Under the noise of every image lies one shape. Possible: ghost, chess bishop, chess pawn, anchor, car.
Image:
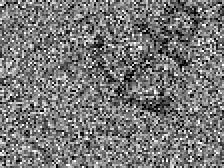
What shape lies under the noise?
anchor
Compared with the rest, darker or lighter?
darker
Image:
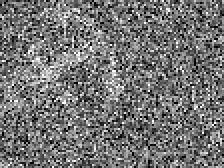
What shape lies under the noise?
anchor
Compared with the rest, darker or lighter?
lighter
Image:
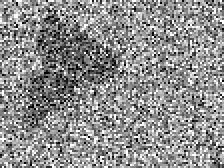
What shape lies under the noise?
chess pawn
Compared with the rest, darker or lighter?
darker
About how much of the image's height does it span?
two thirds
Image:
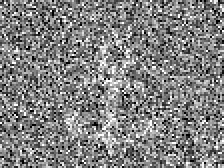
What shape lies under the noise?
anchor
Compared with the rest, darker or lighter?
lighter
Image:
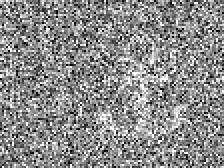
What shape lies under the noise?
anchor
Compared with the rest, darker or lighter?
lighter
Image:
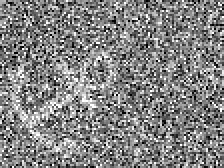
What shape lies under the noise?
anchor
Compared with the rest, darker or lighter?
lighter
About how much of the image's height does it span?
two thirds
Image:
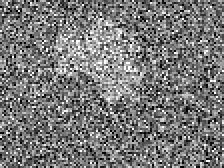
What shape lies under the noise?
car
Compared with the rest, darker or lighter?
lighter
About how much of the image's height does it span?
half
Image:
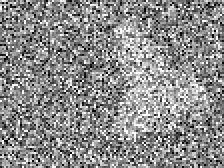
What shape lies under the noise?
chess pawn
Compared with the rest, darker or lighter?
lighter
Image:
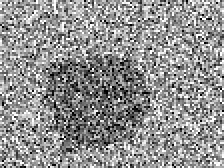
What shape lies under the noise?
ghost
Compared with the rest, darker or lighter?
darker
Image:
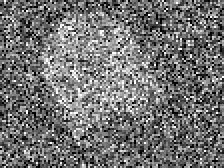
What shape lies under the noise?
ghost
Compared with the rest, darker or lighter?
lighter
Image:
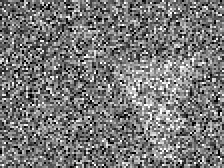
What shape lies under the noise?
chess pawn
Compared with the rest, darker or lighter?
lighter
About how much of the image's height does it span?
two thirds
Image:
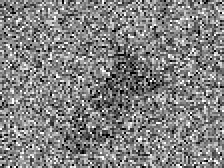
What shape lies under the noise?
chess bishop
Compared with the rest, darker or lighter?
darker
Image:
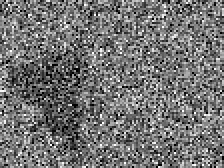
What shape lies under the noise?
chess pawn
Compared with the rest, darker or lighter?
darker
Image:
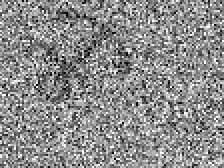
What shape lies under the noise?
anchor
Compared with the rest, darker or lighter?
darker
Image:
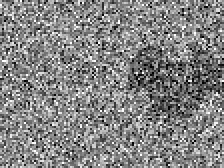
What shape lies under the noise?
car
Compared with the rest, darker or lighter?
darker
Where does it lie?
middle right
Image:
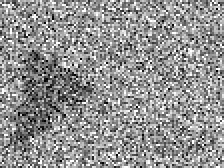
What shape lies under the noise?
chess pawn
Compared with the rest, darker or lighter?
darker
